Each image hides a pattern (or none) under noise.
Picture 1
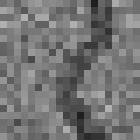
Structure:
a wavy band
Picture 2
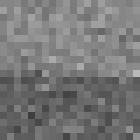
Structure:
a sharp edge
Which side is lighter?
top
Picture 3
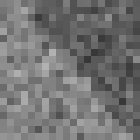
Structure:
a sharp edge
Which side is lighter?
bottom left
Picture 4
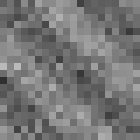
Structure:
diagonal stripes
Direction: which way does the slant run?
top left to bottom right
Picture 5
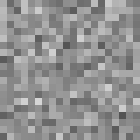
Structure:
only noise
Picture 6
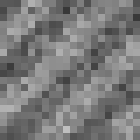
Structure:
diagonal stripes
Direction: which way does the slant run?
bottom left to top right
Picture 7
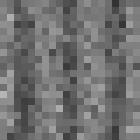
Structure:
vertical stripes
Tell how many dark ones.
3
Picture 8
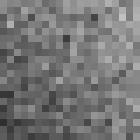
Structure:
a smooth slope
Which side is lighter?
top right
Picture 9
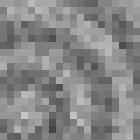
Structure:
rings round one point
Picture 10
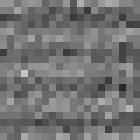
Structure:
horizontal stripes
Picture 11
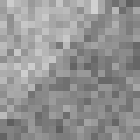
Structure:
a sharp edge
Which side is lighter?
top left
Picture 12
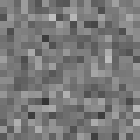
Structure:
only noise
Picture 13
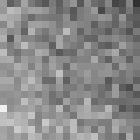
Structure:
a smooth slope
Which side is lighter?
bottom left
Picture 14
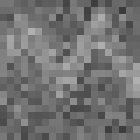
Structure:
a wavy band
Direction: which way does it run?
left to right
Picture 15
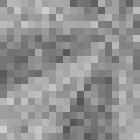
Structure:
spokes from one point
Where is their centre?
top right
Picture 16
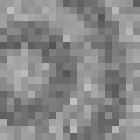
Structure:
rings round one point
